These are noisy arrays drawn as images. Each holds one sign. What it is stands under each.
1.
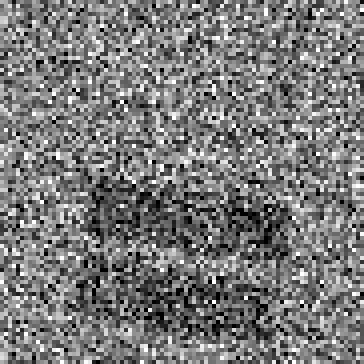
equals sign
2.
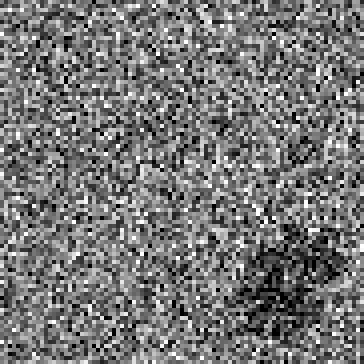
hash sign
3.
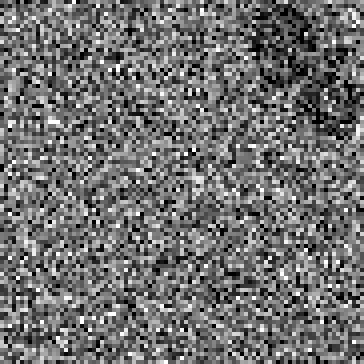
percent sign
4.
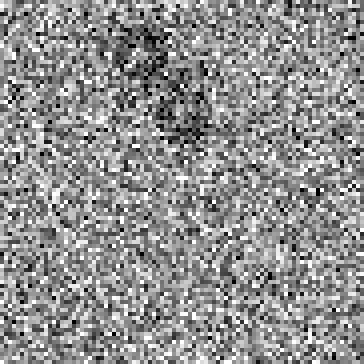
percent sign
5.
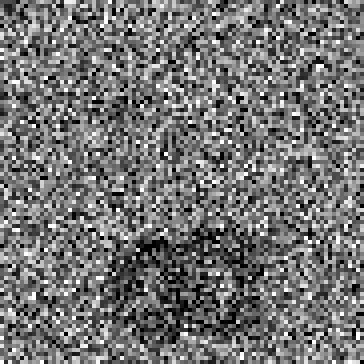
infinity sign
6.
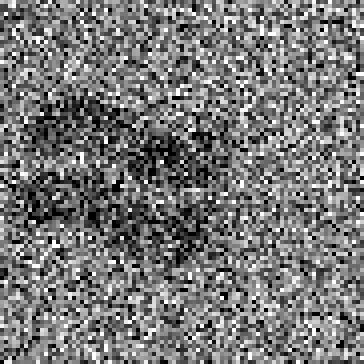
approximately sign
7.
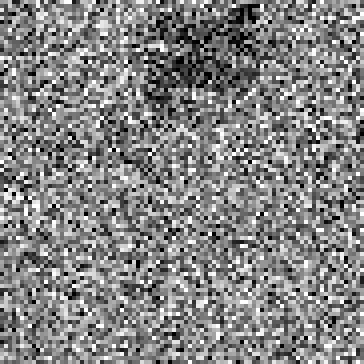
not-equal sign
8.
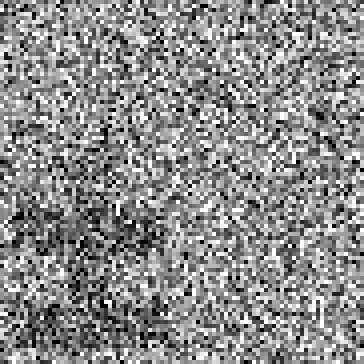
plus-minus sign
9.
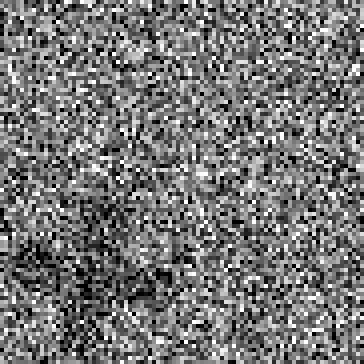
plus sign
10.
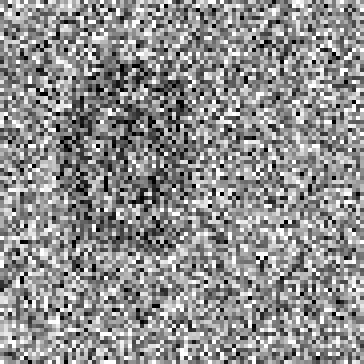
at sign
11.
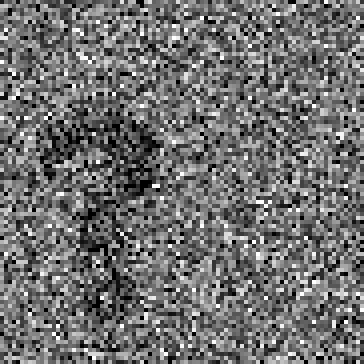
question mark
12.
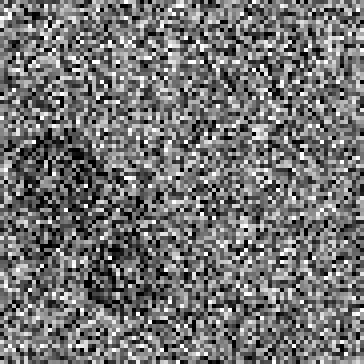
percent sign
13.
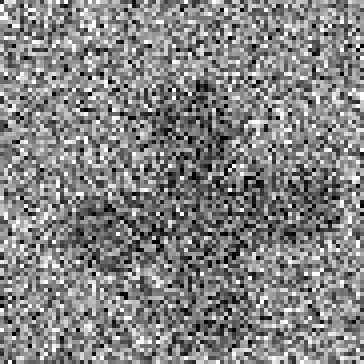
plus sign
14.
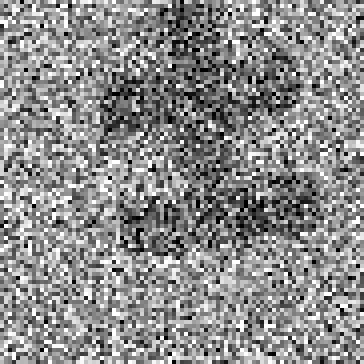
plus-minus sign
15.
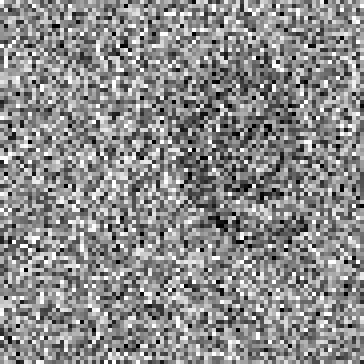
at sign
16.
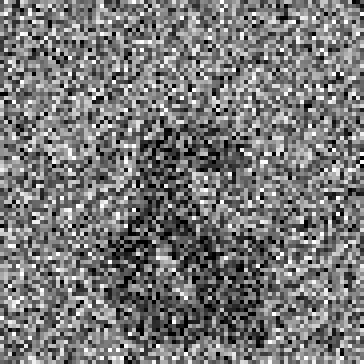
ampersand
